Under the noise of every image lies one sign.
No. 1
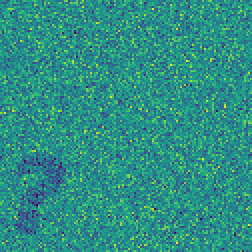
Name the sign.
question mark
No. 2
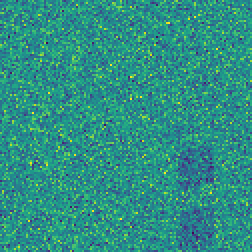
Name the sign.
colon
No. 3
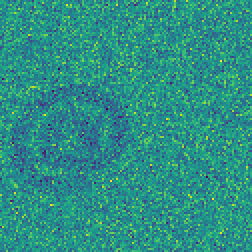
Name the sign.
at sign
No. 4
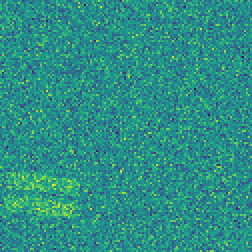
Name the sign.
equals sign
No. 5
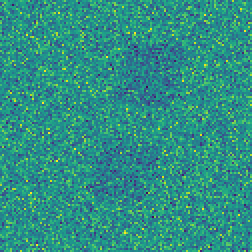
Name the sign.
colon
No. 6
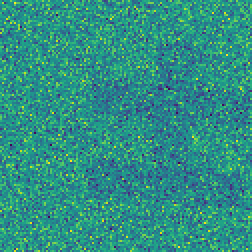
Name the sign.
plus-minus sign
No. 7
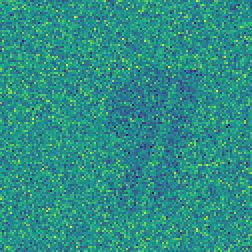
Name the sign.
pilcrow
